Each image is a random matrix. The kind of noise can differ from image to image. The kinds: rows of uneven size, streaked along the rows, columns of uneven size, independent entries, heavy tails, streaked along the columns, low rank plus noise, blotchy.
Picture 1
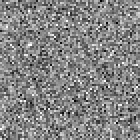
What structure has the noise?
independent entries
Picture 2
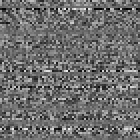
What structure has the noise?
rows of uneven size
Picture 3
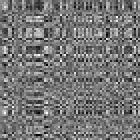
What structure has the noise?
low rank plus noise
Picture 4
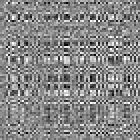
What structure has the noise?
low rank plus noise
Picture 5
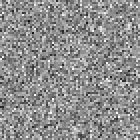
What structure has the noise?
independent entries
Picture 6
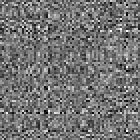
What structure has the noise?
low rank plus noise
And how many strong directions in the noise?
three or four
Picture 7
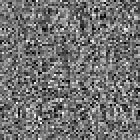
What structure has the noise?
low rank plus noise
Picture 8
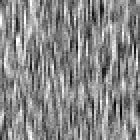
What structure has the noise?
streaked along the columns
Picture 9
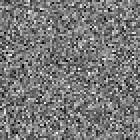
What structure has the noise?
independent entries
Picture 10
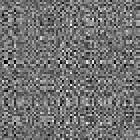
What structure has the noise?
low rank plus noise
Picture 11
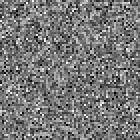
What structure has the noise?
independent entries
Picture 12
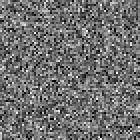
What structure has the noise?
independent entries
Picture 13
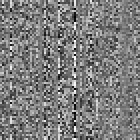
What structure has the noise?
columns of uneven size
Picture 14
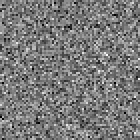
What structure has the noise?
independent entries
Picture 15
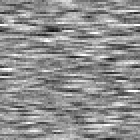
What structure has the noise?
streaked along the rows
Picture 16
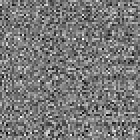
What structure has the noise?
low rank plus noise
